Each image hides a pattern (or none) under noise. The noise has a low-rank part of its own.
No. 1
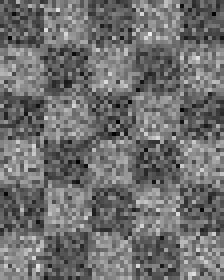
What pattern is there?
a checkerboard
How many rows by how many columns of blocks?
6 by 5
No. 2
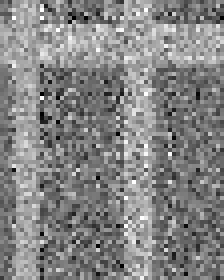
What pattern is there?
bands of rows crossing bands of columns
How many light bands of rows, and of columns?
1 and 2
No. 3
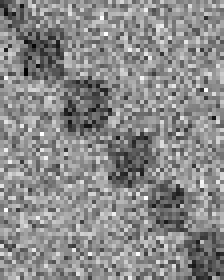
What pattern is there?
blocks along the diagonal
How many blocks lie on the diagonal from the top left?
6
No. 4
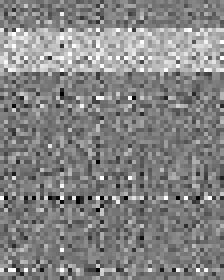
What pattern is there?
one band of rows
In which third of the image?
top
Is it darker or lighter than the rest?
lighter
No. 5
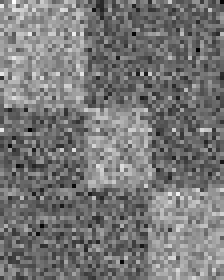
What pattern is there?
blocks along the diagonal
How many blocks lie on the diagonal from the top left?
3
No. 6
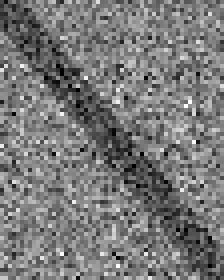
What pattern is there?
a diagonal band
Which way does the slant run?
top left to bottom right
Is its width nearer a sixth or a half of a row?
a sixth
